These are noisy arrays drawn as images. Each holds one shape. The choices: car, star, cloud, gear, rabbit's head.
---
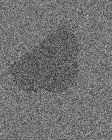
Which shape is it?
cloud
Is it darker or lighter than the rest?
darker
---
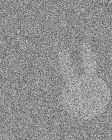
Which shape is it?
rabbit's head
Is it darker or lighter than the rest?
lighter
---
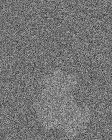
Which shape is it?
car
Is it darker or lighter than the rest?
lighter
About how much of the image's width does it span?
half
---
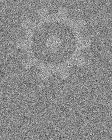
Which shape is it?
gear
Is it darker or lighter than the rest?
lighter
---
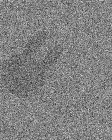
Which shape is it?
rabbit's head
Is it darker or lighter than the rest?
darker
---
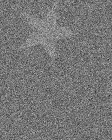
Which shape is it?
star
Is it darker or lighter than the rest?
lighter
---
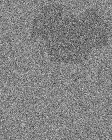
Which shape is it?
car
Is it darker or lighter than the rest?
darker
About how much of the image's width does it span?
two thirds
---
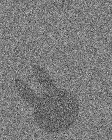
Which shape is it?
rabbit's head
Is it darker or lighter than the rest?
darker
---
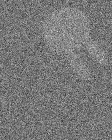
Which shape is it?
rabbit's head
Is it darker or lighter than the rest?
lighter
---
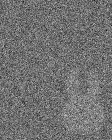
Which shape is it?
rabbit's head
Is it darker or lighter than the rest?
lighter
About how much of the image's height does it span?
half
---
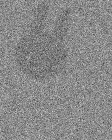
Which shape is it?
rabbit's head
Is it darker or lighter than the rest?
darker
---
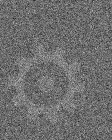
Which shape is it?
gear
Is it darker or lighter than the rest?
lighter
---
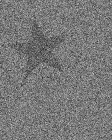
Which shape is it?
star
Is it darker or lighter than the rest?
darker
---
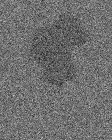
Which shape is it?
car
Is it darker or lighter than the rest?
darker
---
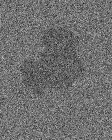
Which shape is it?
car
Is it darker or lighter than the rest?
darker
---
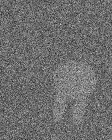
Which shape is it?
rabbit's head
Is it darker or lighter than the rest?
lighter
